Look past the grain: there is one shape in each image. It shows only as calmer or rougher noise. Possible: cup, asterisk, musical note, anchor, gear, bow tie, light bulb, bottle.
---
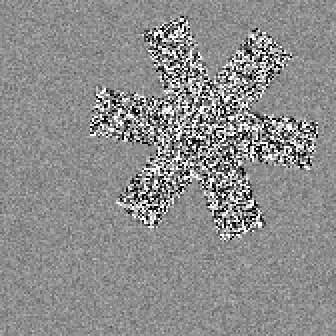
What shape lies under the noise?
asterisk
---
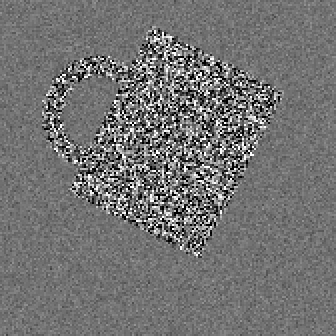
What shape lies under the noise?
cup
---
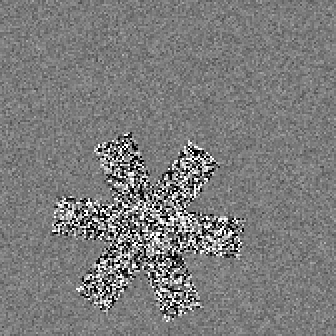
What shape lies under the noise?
asterisk
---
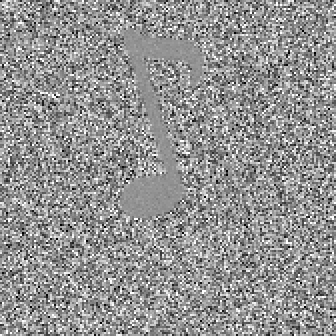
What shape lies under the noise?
musical note
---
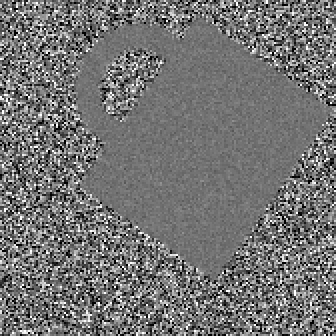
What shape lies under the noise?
cup
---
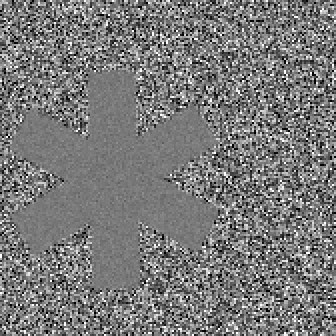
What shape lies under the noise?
asterisk
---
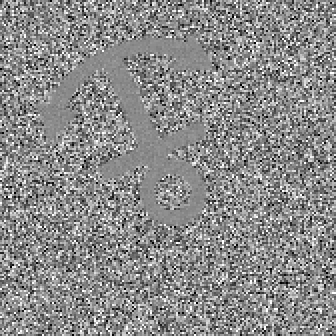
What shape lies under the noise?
anchor
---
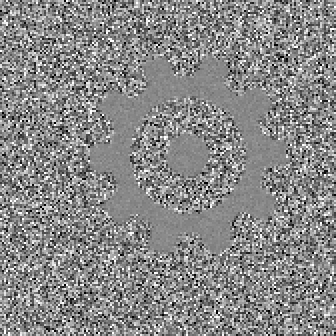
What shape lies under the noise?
gear
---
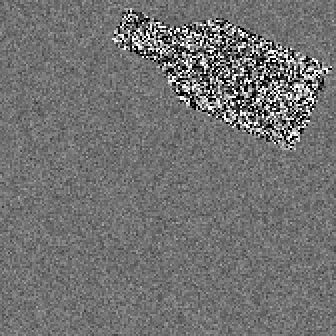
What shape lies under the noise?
bottle
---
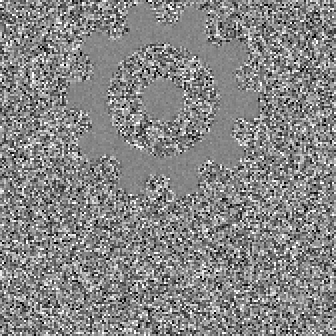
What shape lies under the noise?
gear
